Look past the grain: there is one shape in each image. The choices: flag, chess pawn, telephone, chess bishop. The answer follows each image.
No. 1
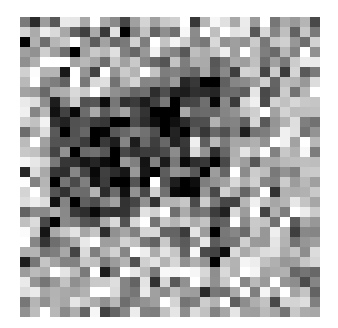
flag
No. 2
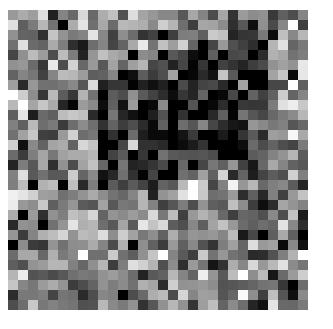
flag
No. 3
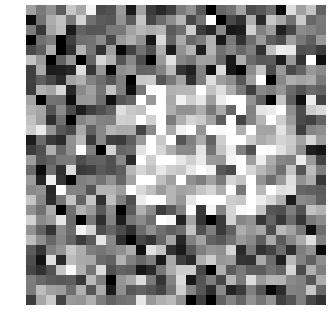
telephone
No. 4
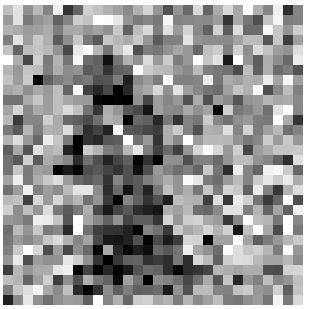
chess bishop
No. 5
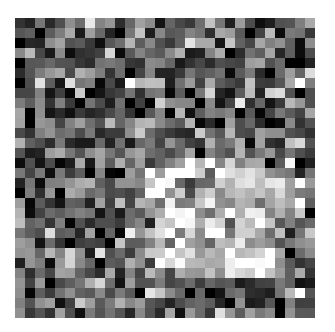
telephone
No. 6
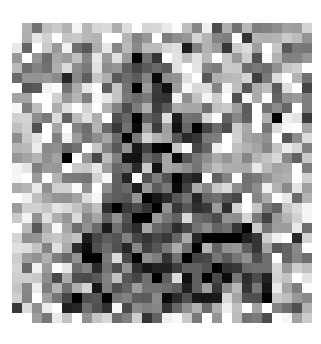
chess pawn
